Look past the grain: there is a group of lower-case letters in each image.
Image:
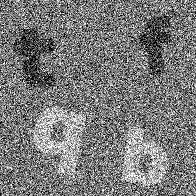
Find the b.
bottom right
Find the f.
top right
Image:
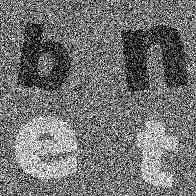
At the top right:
n
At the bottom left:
e
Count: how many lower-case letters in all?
4
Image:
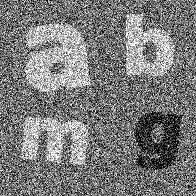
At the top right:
b
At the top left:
a
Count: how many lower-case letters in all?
4
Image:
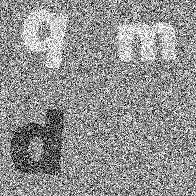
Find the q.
top left
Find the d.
bottom left
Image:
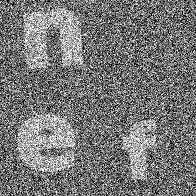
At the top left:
n
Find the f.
bottom right
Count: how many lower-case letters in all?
3
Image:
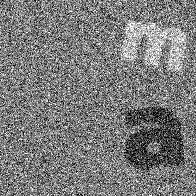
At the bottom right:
a
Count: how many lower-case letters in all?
2
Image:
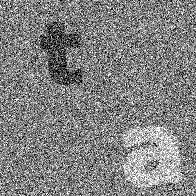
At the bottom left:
nothing
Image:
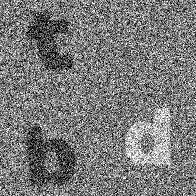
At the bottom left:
b
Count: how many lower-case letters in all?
3
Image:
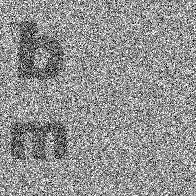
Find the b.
top left
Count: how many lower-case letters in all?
2
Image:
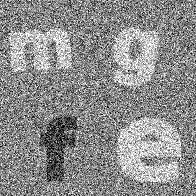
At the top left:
m
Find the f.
bottom left
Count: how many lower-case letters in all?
4
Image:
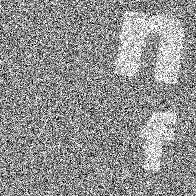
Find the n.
top right
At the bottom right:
f
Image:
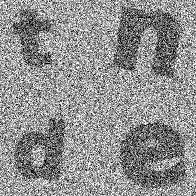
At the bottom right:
e
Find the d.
bottom left
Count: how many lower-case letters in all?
4
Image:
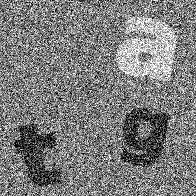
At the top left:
nothing
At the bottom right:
g
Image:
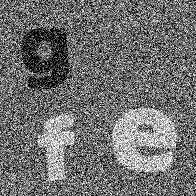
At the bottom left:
f
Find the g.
top left
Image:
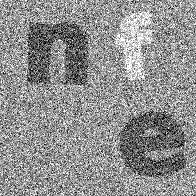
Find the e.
bottom right
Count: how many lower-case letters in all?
3
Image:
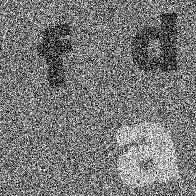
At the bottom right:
a
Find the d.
top right
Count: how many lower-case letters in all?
3
